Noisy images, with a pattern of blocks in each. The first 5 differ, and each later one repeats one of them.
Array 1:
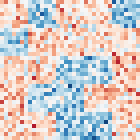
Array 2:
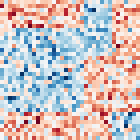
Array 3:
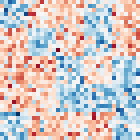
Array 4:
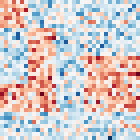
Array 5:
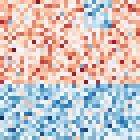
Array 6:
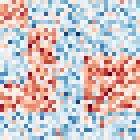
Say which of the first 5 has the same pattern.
4
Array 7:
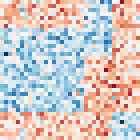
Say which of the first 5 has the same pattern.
2
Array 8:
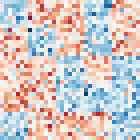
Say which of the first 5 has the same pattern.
3
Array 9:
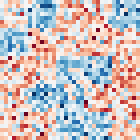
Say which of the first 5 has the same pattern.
1
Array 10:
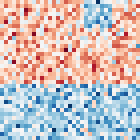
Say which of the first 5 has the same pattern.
5
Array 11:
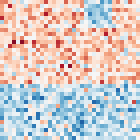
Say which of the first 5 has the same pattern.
5
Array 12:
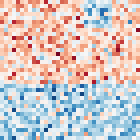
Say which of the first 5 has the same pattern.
5
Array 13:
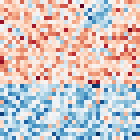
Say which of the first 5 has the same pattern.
5
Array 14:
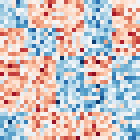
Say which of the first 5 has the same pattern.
3
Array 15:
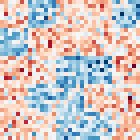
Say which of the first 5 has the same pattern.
1
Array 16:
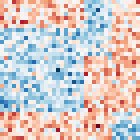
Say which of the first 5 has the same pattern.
2
